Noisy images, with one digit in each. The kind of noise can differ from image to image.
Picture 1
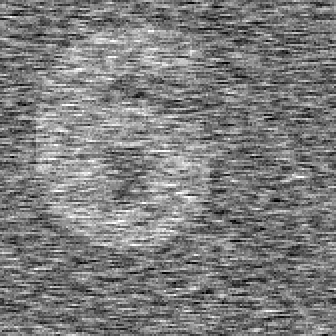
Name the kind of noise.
streaked along the rows
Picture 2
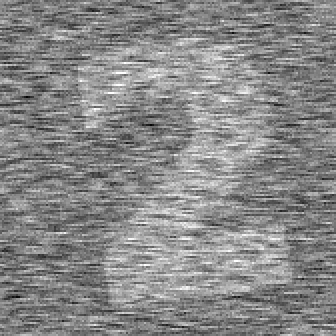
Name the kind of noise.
streaked along the rows
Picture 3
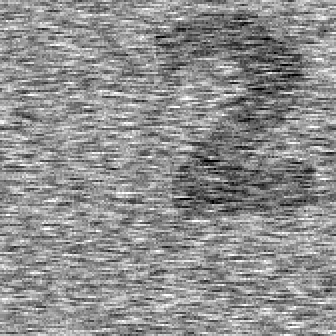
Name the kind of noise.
streaked along the rows
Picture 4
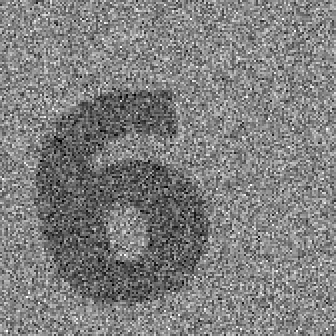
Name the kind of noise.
independent entries
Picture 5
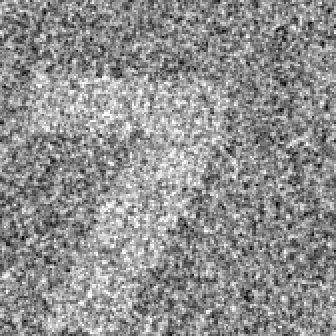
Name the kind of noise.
blotchy
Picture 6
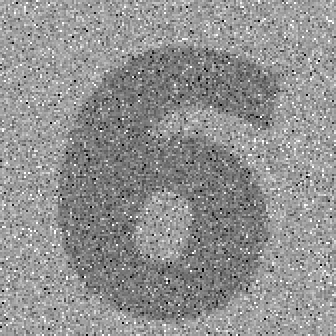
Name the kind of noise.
heavy tails
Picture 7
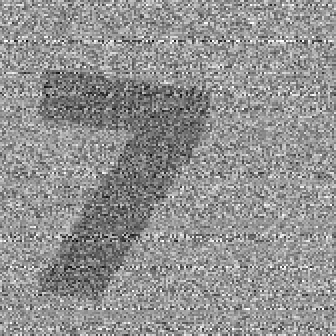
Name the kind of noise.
rows of uneven size
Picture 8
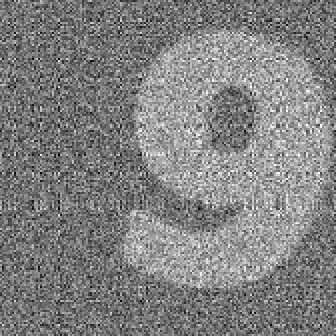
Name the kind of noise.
low rank plus noise
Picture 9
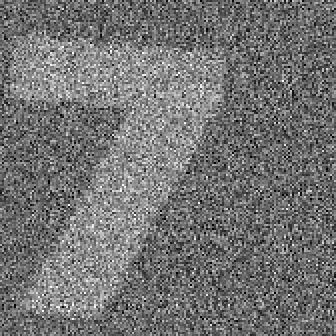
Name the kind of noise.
low rank plus noise
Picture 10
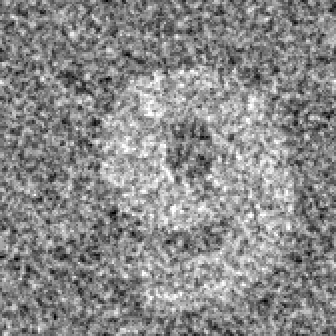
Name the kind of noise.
blotchy
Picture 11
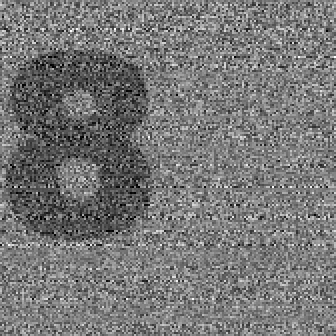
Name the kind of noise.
rows of uneven size
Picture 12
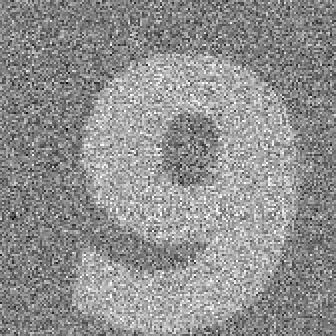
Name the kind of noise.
low rank plus noise
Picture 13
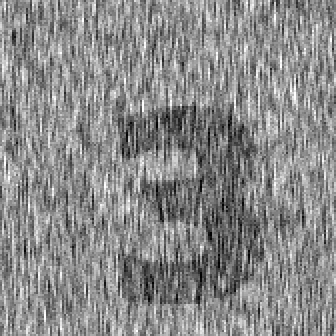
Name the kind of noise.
streaked along the columns
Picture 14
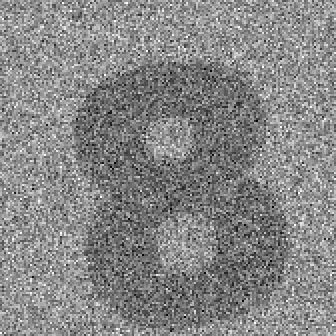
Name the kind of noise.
independent entries
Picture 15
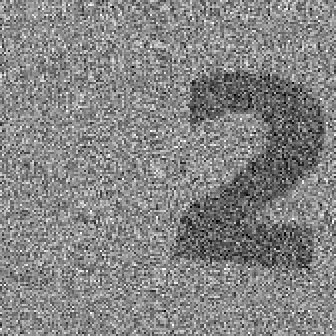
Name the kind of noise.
low rank plus noise
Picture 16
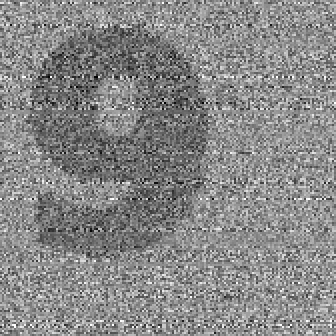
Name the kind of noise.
rows of uneven size
